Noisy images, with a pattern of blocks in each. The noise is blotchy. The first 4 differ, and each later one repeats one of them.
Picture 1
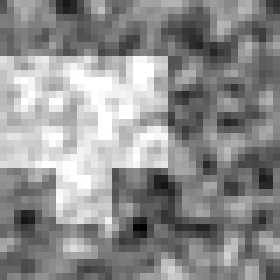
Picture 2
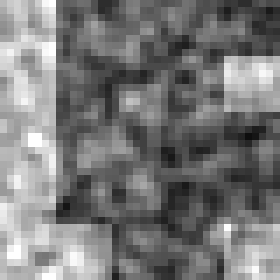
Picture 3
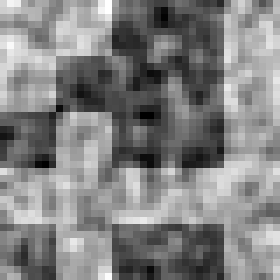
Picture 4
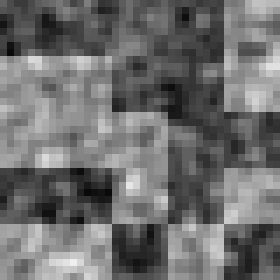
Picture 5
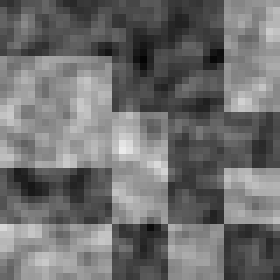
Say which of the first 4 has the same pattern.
4
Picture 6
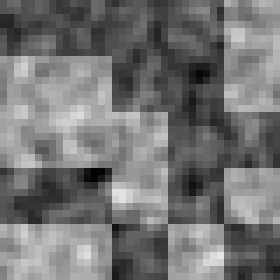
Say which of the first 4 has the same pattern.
4
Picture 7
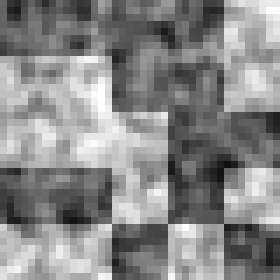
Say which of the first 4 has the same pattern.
4
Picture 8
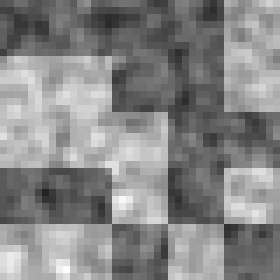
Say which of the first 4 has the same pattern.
4
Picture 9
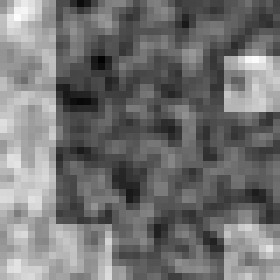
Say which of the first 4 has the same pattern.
2
